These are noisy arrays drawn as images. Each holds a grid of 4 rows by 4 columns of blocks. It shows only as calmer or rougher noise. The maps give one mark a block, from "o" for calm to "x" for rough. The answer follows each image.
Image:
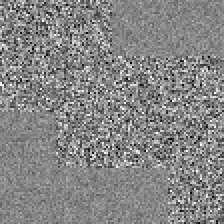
x x o o
x x x x
o x x x
o o o x
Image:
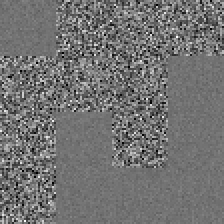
o x x x
x x x o
x o x o
x o o o
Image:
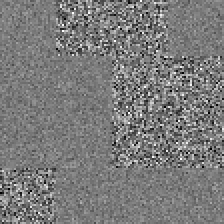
o x x o
o o x x
o o x x
x o o o
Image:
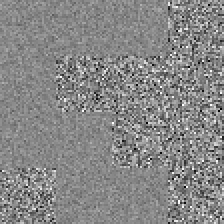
o o o x
o x x x
o o x x
x o o x
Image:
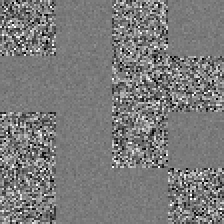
x o x o
o o x x
x o x o
x o o x
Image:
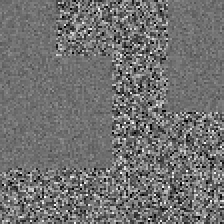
o x x o
o o x o
o o x x
x x x x
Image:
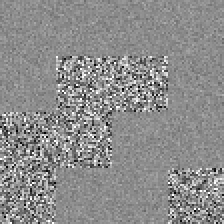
o o o o
o x x o
x x o o
x o o x
